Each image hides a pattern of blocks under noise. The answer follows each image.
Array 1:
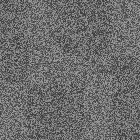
the same after a half turn
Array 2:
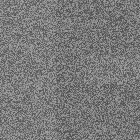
top and bottom mirror each other
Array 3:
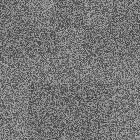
left and right mirror each other
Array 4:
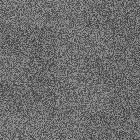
top and bottom mirror each other
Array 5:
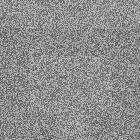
left and right mirror each other
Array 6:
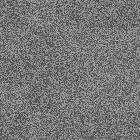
top and bottom mirror each other
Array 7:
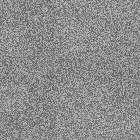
top and bottom mirror each other
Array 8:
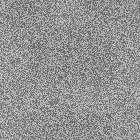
left and right mirror each other
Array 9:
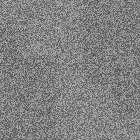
the same after a half turn
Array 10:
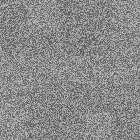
the same after a half turn
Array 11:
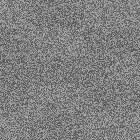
top and bottom mirror each other
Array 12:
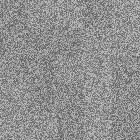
no symmetry
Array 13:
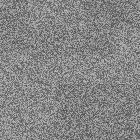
no symmetry
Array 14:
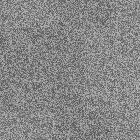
top and bottom mirror each other
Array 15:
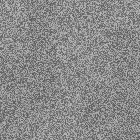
no symmetry
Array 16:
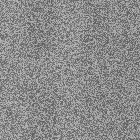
top and bottom mirror each other
